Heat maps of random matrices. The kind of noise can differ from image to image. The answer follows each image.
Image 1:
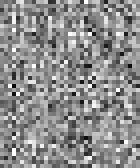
low rank plus noise
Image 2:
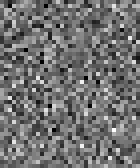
low rank plus noise
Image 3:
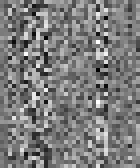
columns of uneven size
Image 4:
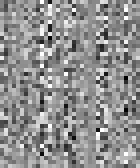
columns of uneven size
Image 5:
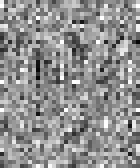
low rank plus noise
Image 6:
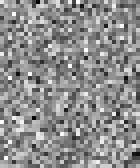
independent entries
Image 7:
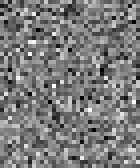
independent entries
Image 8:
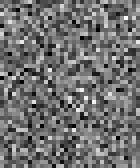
independent entries
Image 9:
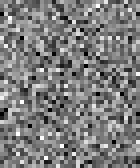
independent entries
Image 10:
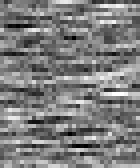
streaked along the rows
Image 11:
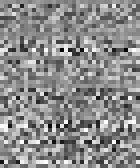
rows of uneven size
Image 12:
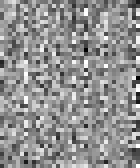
columns of uneven size
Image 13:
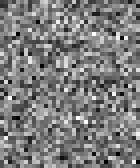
independent entries
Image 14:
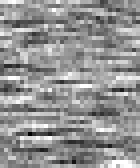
streaked along the rows
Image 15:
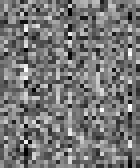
columns of uneven size
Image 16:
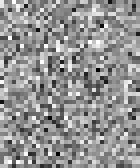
independent entries
